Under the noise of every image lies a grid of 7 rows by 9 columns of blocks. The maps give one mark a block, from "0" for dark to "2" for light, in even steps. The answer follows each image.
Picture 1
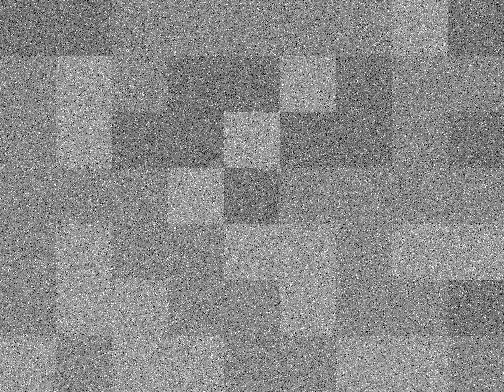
0 0 1 1 1 1 1 2 0
1 2 1 0 0 2 0 1 1
1 2 0 0 2 0 0 1 0
1 1 1 2 0 1 1 1 1
1 2 1 1 2 2 1 2 2
1 2 2 1 1 2 1 1 0
2 1 2 2 1 1 2 2 1
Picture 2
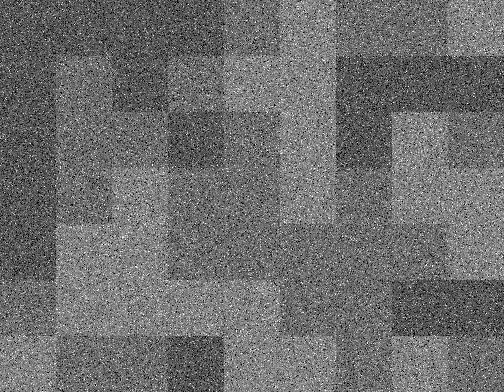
0 0 0 0 1 2 1 1 2
0 1 0 1 2 2 0 0 0
0 1 1 0 1 2 0 2 1
0 1 2 1 1 2 1 2 2
0 2 2 1 1 1 1 1 2
1 2 2 2 2 1 1 0 0
2 1 1 0 2 2 1 2 1
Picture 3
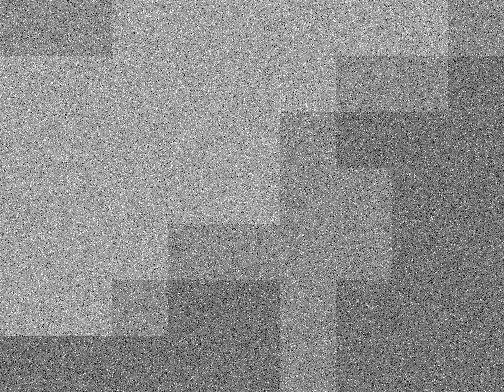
1 1 2 2 2 2 2 2 1
2 2 2 2 2 2 1 1 0
2 2 2 2 2 1 0 0 0
2 2 2 2 2 1 1 0 0
2 2 2 1 1 1 1 0 0
2 2 1 0 0 1 0 0 0
0 0 0 0 0 1 0 0 0
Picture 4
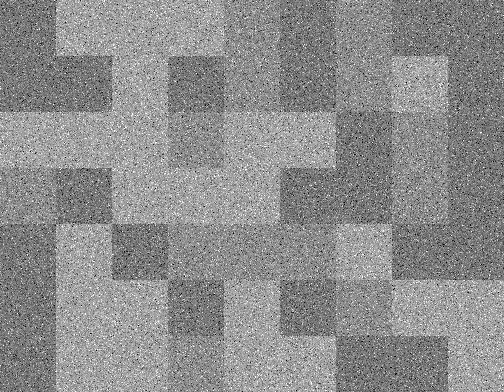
0 2 2 2 1 0 1 0 0
0 0 2 0 1 0 1 2 0
2 2 2 1 2 2 0 1 0
1 0 2 2 2 0 0 1 0
0 2 0 1 1 1 2 0 0
0 2 2 0 2 0 1 2 2
0 2 2 1 2 2 0 0 2
